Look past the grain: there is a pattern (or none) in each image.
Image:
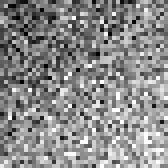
a smooth slope
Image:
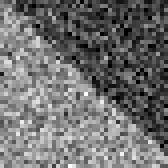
a sharp edge
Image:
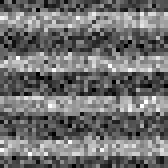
horizontal stripes
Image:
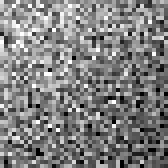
a smooth slope
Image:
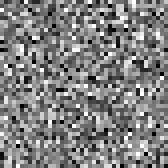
only noise
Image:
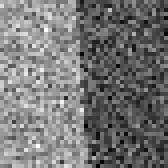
a sharp edge
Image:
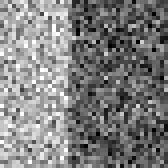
a sharp edge
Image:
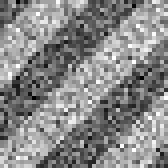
diagonal stripes
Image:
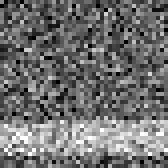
one horizontal stripe
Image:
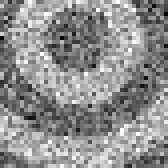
rings round one point
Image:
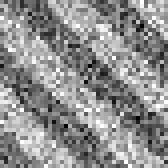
diagonal stripes
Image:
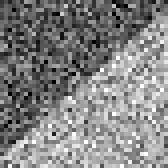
a sharp edge
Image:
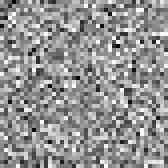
only noise
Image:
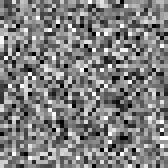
only noise
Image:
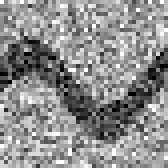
a wavy band
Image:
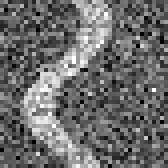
a wavy band
